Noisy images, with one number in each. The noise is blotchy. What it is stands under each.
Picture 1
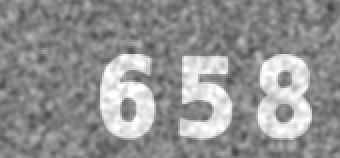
658
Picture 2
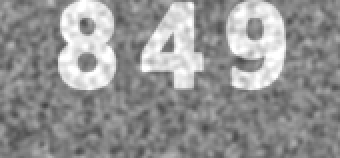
849
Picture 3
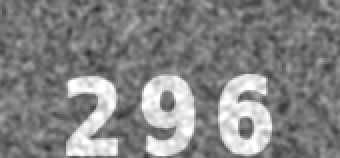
296
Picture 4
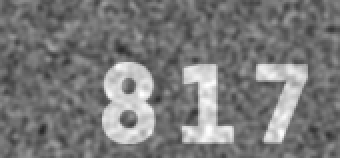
817
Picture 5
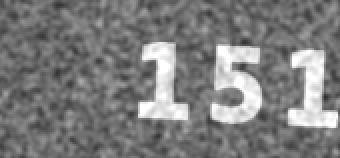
151
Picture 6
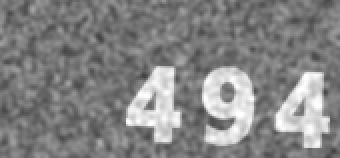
494
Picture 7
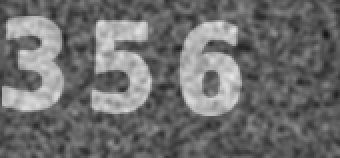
356
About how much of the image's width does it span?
two thirds
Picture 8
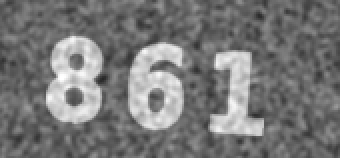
861
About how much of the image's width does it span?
two thirds
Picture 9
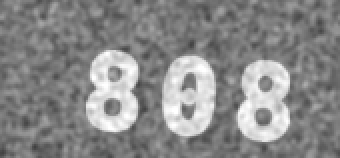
808
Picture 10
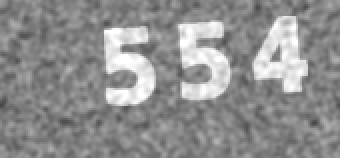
554
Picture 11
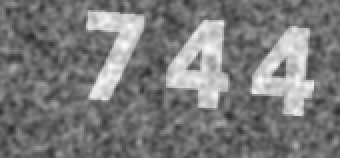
744
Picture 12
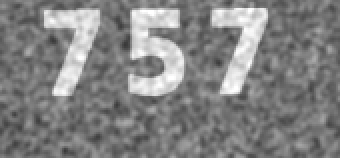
757
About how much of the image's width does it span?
two thirds
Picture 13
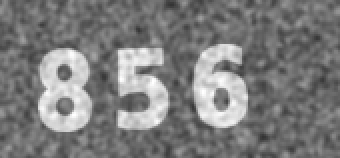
856
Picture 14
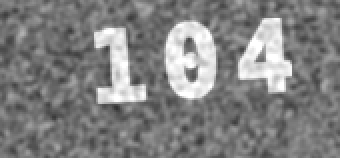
104
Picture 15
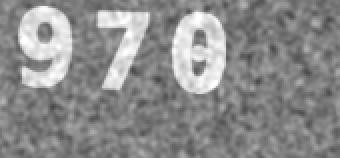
970
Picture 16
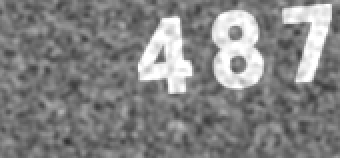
487
